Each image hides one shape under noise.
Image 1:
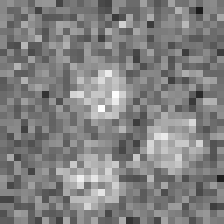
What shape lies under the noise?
three dots
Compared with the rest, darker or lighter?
lighter
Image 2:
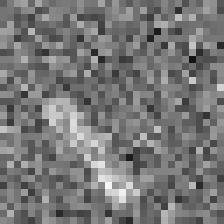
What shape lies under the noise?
bar
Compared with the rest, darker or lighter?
lighter
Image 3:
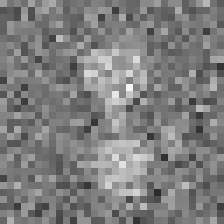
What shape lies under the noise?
dumbbell
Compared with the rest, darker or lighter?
lighter
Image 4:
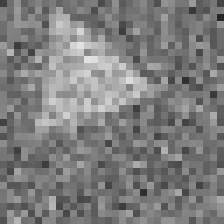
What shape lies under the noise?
triangle
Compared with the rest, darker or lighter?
lighter
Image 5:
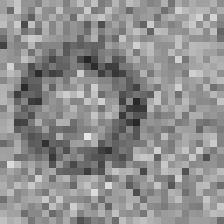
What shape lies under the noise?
ring
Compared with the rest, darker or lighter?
darker
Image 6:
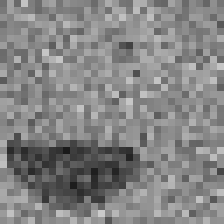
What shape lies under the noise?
half disc
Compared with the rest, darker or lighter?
darker
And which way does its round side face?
down
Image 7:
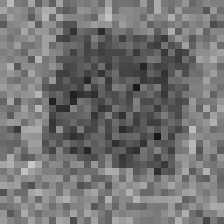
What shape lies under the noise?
square
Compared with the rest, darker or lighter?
darker
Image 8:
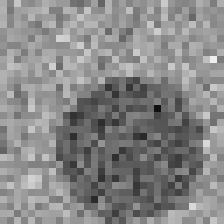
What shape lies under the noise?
disc
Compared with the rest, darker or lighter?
darker
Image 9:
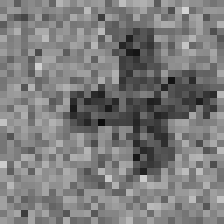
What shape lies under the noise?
cross
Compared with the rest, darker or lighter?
darker
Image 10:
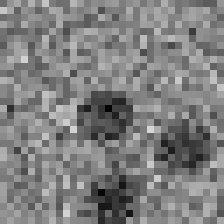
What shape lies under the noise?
three dots
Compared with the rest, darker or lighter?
darker
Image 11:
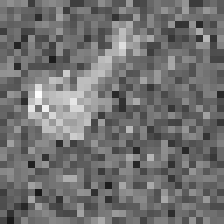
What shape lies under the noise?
lollipop
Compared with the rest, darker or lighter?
lighter
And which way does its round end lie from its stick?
down and left
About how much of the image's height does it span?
half
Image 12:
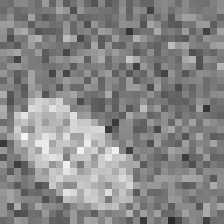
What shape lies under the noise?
ellipse
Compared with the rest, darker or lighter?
lighter
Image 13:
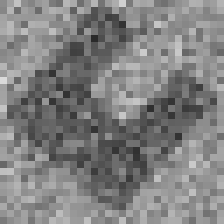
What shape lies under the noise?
square with a notch
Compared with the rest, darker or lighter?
darker
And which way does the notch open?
up and right
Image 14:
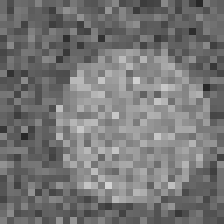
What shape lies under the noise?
disc
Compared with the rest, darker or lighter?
lighter
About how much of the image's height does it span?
two thirds
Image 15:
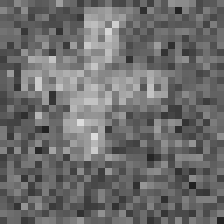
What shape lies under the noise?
cross
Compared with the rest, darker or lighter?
lighter
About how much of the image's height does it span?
two thirds
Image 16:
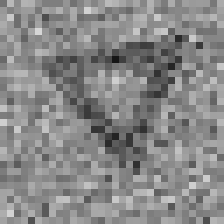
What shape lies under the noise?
triangle frame
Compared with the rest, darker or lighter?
darker
